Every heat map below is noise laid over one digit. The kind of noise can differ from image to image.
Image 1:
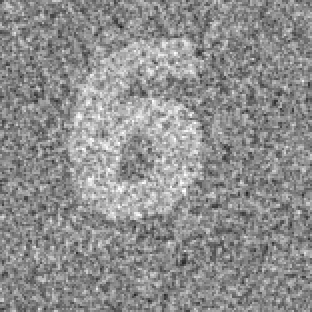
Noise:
blotchy
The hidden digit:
6
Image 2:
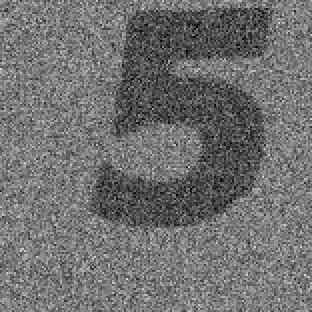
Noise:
independent entries
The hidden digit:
5
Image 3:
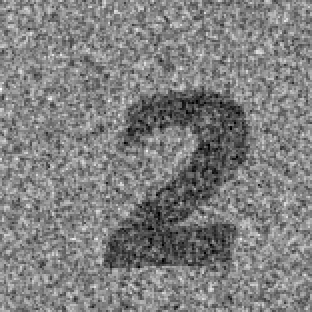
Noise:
blotchy
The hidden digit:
2
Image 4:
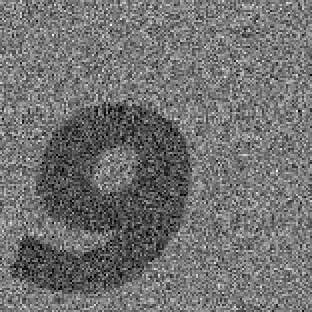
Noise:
low rank plus noise
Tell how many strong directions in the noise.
five to eight
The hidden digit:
9
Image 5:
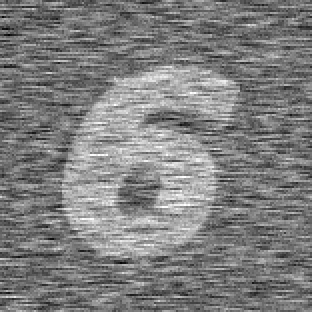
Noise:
streaked along the rows
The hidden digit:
6
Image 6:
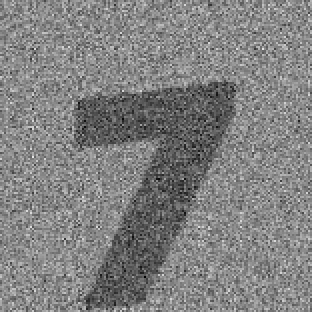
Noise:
low rank plus noise
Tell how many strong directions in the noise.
five to eight
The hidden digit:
7
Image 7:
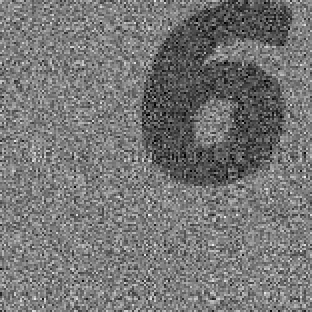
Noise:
low rank plus noise
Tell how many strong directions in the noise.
five to eight
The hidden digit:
6
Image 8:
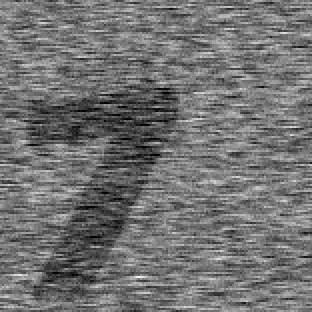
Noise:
streaked along the rows
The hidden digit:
7
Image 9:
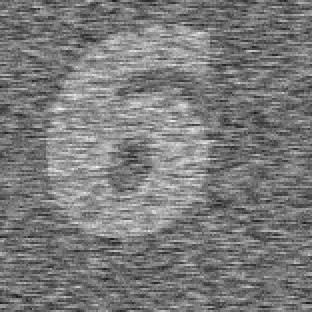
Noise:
streaked along the rows
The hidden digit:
6
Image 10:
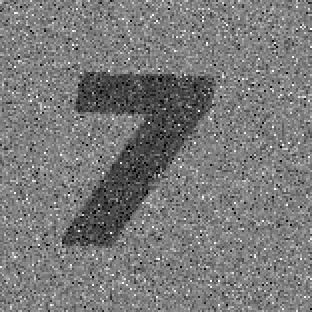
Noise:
heavy tails
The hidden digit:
7
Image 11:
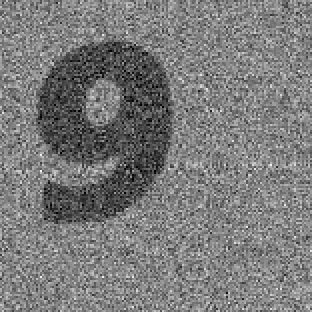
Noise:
low rank plus noise
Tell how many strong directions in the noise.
five to eight
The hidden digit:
9
